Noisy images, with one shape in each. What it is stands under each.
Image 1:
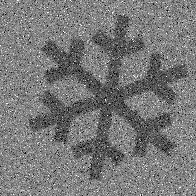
snowflake
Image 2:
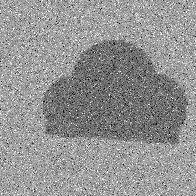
cloud
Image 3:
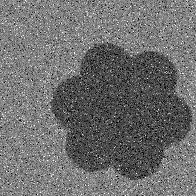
flower
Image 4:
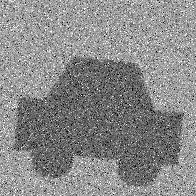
car
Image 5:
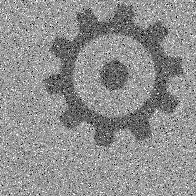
gear
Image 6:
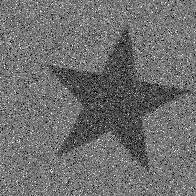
star
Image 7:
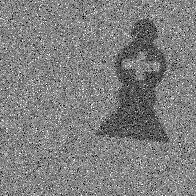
chess bishop
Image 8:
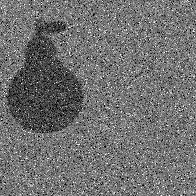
pear
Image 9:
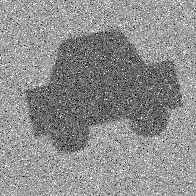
car
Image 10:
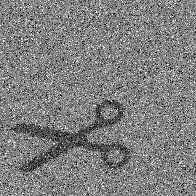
pair of scissors
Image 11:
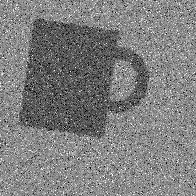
cup
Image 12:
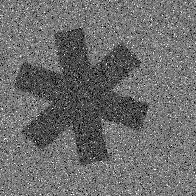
asterisk
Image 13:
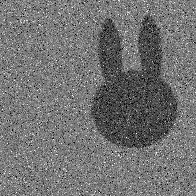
rabbit's head
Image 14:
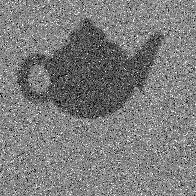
teapot
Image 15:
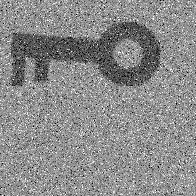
key
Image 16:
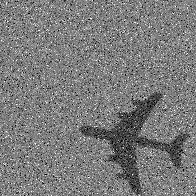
airplane
